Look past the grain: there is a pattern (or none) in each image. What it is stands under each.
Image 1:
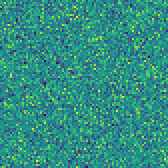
only noise
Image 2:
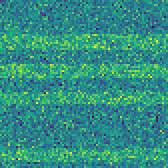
bands of rows
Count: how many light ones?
4
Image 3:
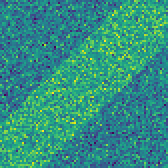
a diagonal band
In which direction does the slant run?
bottom left to top right
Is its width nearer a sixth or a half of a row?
a half
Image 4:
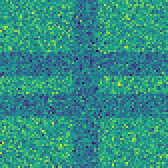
bands of rows crossing bands of columns
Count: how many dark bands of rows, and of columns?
2 and 1
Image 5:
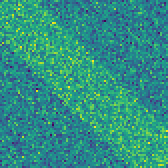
a diagonal band
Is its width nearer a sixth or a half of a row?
a half
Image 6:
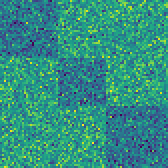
blocks along the diagonal
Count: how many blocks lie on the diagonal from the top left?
3
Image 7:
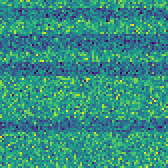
bands of rows
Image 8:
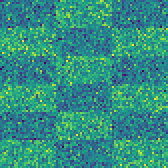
a checkerboard
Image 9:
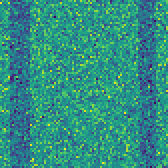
bands of columns
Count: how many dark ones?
2
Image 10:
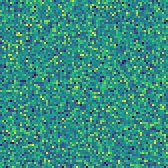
only noise
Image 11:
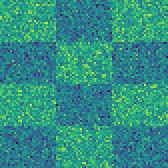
a checkerboard
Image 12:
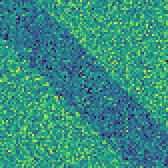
a diagonal band
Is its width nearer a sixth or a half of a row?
a half
